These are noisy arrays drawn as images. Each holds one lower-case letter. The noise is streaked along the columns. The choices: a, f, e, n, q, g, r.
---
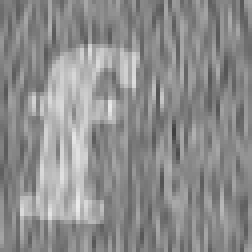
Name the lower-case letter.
f
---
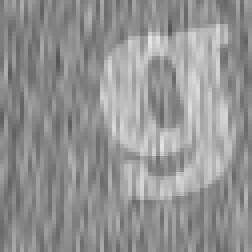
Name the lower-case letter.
g
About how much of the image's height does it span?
two thirds
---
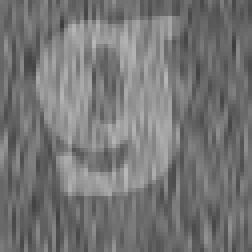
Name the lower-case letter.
g
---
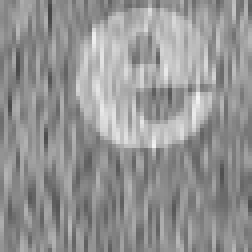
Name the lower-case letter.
e
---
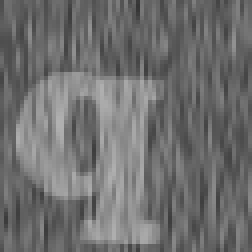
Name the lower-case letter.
q
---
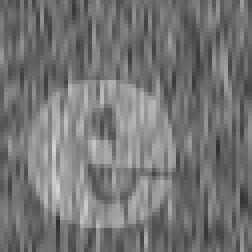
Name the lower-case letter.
e
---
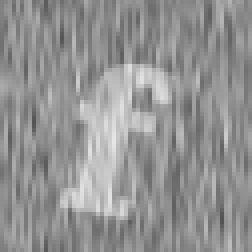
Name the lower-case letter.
f
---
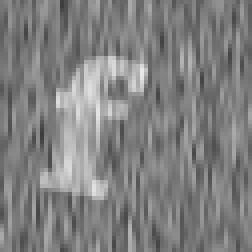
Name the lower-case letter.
f
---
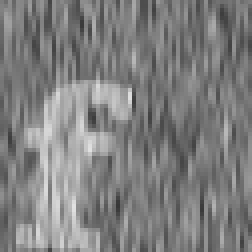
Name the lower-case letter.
f
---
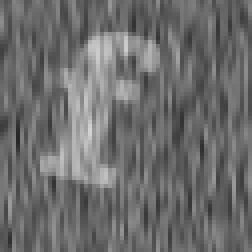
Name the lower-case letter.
f
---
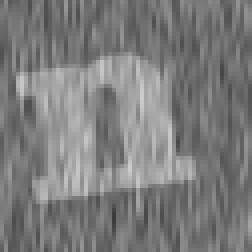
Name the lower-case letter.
n
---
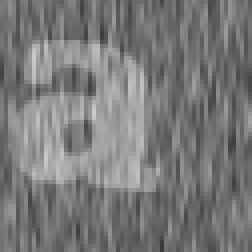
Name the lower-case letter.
a
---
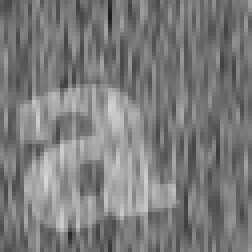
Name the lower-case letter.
a
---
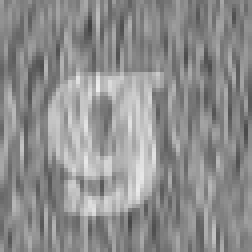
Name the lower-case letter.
g
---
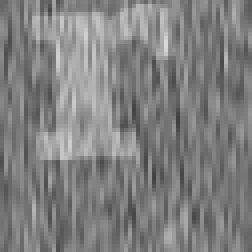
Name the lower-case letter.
r
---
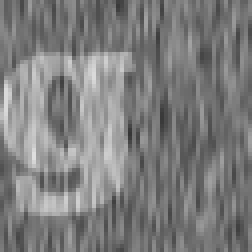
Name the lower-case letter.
g
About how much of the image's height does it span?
two thirds
